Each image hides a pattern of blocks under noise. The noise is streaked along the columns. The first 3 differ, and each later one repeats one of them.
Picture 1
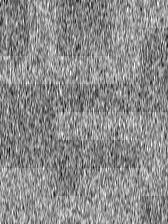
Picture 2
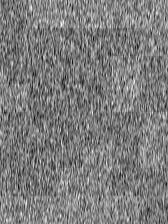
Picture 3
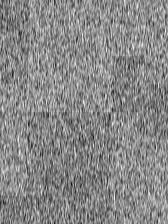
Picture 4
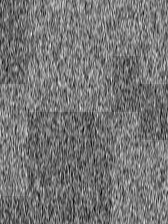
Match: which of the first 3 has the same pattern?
3
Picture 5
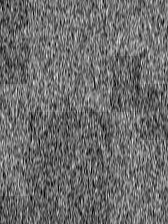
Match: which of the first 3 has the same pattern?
3
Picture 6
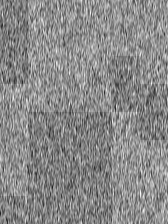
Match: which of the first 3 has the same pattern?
3
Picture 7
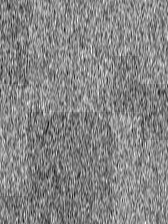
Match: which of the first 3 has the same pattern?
3
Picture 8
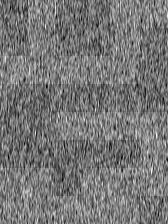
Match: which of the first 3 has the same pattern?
1
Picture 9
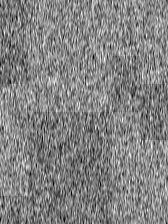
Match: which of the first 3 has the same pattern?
3
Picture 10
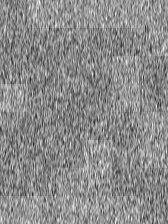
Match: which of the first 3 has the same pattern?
2
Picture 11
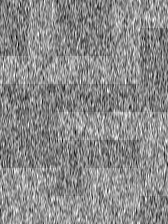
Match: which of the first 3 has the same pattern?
1
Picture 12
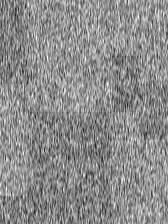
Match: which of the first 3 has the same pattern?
3
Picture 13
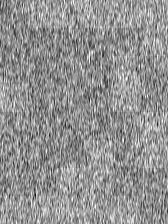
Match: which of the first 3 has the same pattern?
2
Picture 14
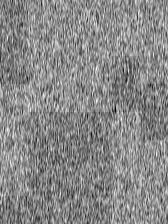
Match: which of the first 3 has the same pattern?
3
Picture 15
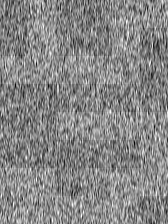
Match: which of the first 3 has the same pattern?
1
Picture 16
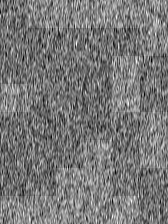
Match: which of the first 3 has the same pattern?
2
